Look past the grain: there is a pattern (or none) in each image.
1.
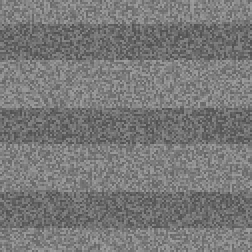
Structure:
horizontal stripes
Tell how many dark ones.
3
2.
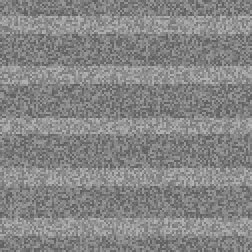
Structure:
horizontal stripes
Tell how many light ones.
5
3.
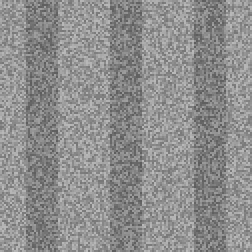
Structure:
vertical stripes
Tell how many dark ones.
3
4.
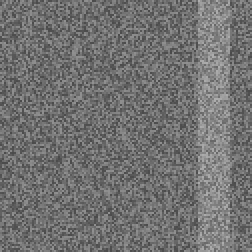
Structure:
one vertical stripe
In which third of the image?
right
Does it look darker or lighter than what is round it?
lighter
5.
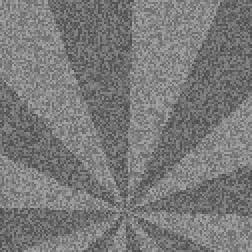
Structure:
spokes from one point
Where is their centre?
bottom middle
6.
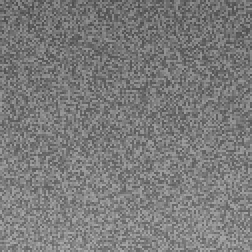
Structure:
a smooth slope
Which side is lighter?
bottom
